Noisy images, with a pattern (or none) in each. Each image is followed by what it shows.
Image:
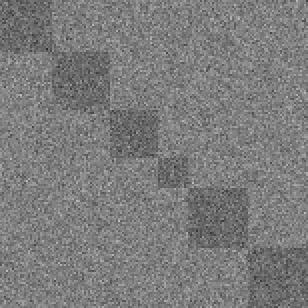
blocks along the diagonal
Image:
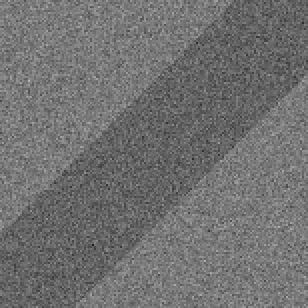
a diagonal band
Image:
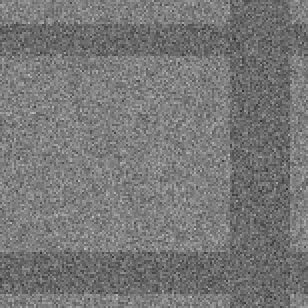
bands of rows crossing bands of columns
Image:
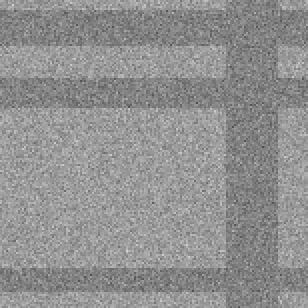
bands of rows crossing bands of columns
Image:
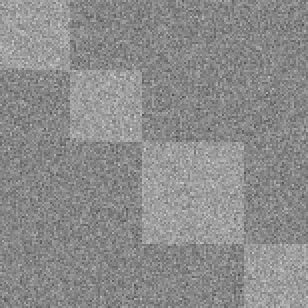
blocks along the diagonal
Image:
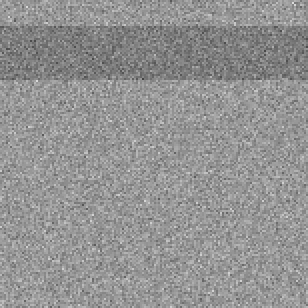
one band of rows
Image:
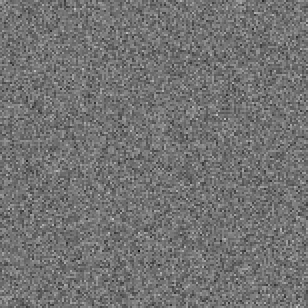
only noise
